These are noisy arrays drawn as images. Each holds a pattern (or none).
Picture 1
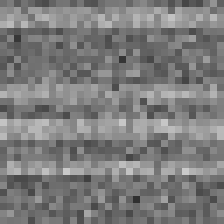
bands of rows
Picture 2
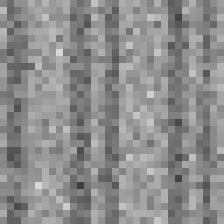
bands of columns
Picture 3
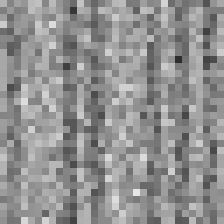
bands of columns
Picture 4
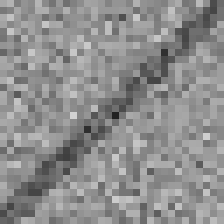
a diagonal band
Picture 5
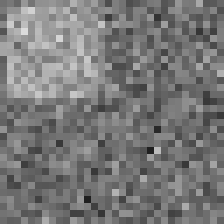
one block
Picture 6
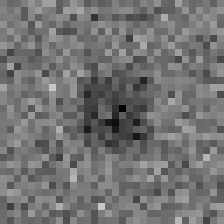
one block
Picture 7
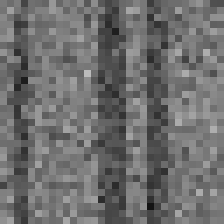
bands of columns
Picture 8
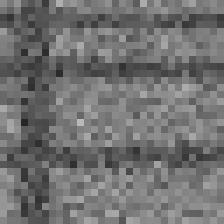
bands of rows crossing bands of columns
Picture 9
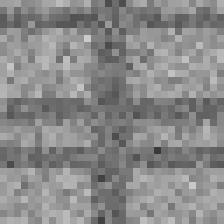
bands of rows crossing bands of columns
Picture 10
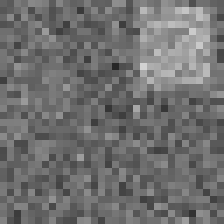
one block
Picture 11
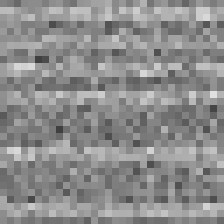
bands of rows
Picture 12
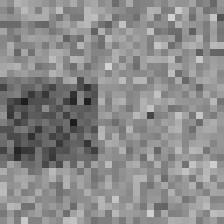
one block
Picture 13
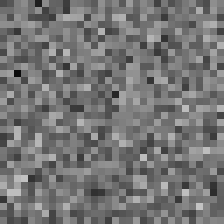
only noise
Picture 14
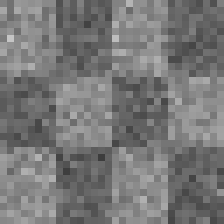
a checkerboard
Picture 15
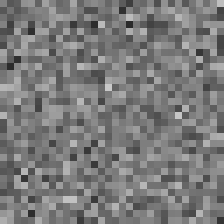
only noise
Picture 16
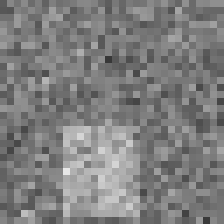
one block
